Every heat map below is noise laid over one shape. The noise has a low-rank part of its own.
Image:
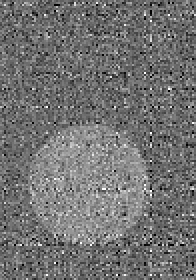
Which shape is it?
disc
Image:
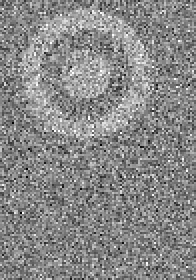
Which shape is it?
bullseye
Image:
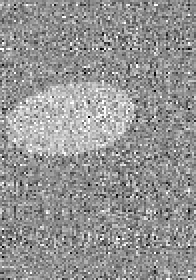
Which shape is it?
ellipse
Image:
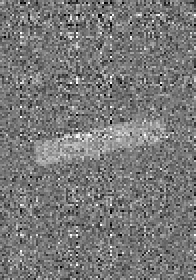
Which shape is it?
bar
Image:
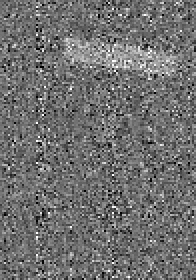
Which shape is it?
bar
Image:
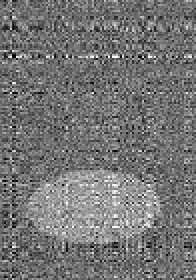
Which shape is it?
ellipse
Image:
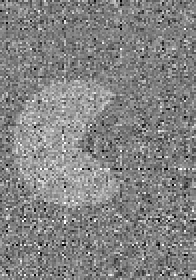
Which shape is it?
disc with a wedge cut out
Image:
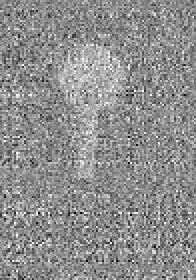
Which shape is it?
lollipop
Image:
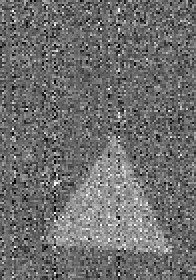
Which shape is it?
triangle
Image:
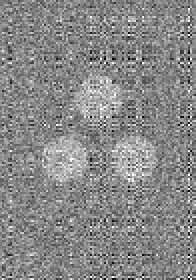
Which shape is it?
three dots
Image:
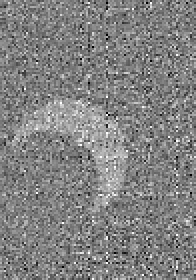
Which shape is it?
crescent
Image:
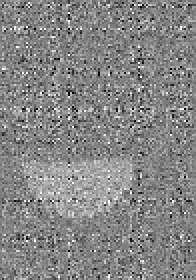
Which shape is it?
half disc
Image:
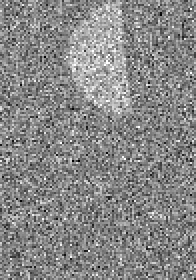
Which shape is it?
half disc
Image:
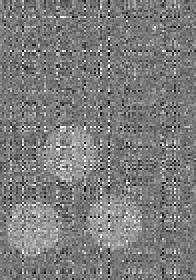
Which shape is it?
three dots
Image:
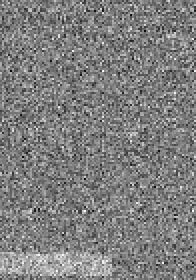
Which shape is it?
bar
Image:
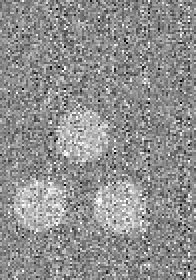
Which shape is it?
three dots
